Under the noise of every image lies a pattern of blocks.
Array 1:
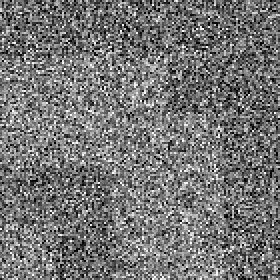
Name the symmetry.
mirrored about the diagonal from the bottom left
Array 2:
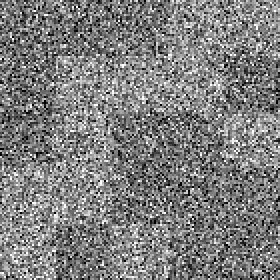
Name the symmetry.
mirrored about the diagonal from the top left
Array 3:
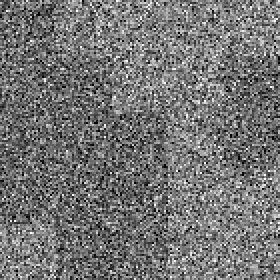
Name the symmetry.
no symmetry
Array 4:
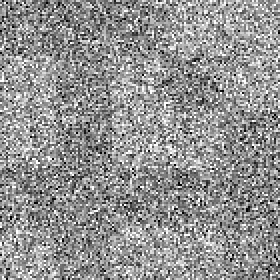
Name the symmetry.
mirrored about the diagonal from the bottom left
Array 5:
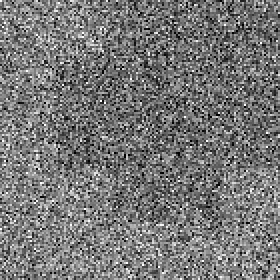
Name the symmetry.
mirrored about the diagonal from the bottom left
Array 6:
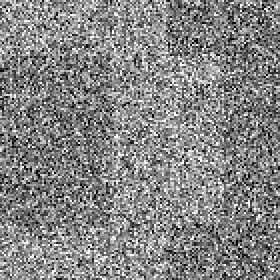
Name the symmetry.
top and bottom mirror each other
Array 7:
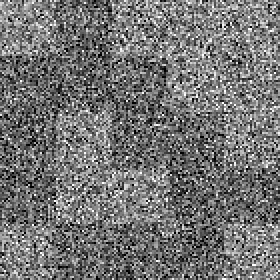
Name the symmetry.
mirrored about the diagonal from the bottom left
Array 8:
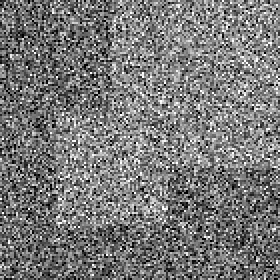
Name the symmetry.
mirrored about the diagonal from the bottom left
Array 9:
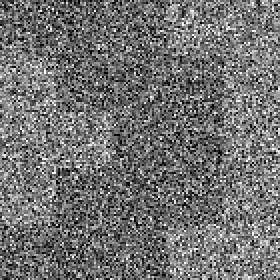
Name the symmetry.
top and bottom mirror each other
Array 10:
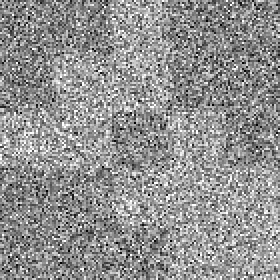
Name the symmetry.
mirrored about the diagonal from the top left
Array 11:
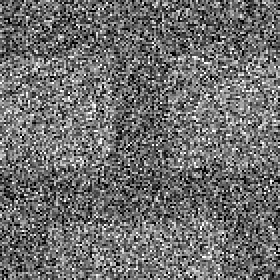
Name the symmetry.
left and right mirror each other
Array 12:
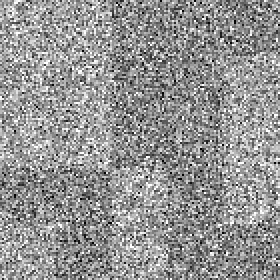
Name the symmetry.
no symmetry
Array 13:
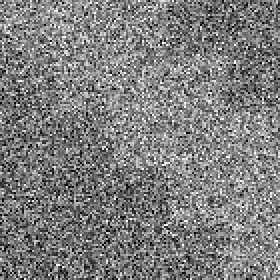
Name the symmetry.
mirrored about the diagonal from the bottom left
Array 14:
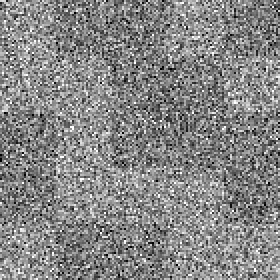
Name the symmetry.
mirrored about the diagonal from the bottom left
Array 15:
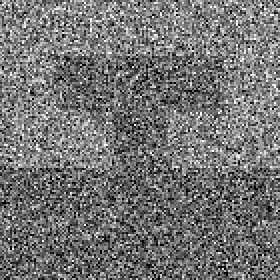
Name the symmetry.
left and right mirror each other
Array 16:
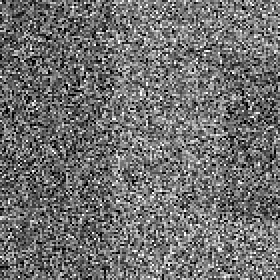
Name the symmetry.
top and bottom mirror each other
